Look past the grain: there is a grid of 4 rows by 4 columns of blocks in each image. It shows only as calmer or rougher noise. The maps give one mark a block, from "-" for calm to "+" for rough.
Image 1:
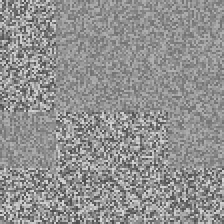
+ - - -
+ - - -
- + + -
+ + + +
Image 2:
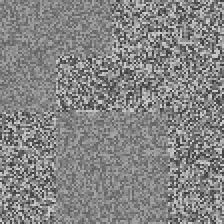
- - + +
- + + +
+ - - +
+ - - +
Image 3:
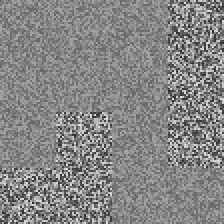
- - - +
- - - +
- + - +
+ + - -
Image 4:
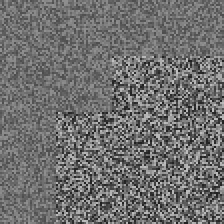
- - - -
- - + +
- + + +
- + + +
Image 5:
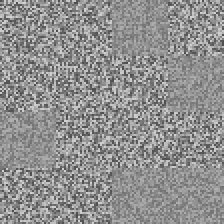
+ + - +
+ + + -
- + + +
+ + - -
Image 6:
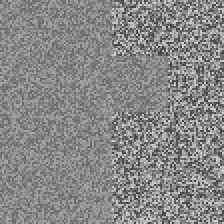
- - + +
- - - +
- - + +
- - + +
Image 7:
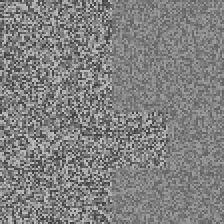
+ + - -
+ + - -
+ + + -
+ + - -
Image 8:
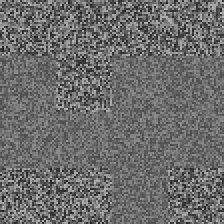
+ + + +
- + - -
- - - -
+ + - +
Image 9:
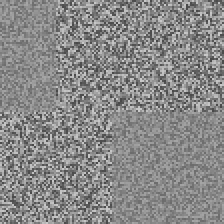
- + + +
- + + +
+ + - -
+ + - -
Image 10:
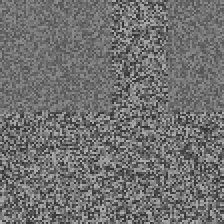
- - + -
- - + -
+ + + +
+ + + +
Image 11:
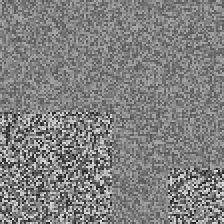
- - - -
- - - -
+ + - -
+ + - +
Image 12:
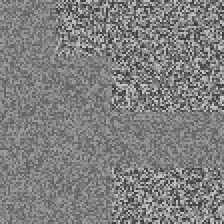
- + + +
- - + +
- - - -
- - + +
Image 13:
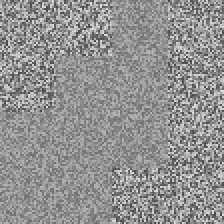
+ + - +
+ - - +
- - - +
- - + +
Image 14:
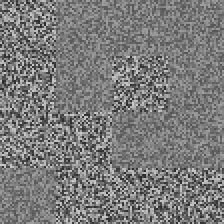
+ - - -
+ - + -
+ + - -
- + + +
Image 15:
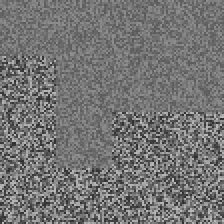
- - - -
+ - - -
+ - + +
+ + + +
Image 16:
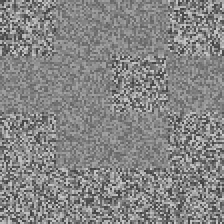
+ - - +
- - + -
+ - - +
+ + + +
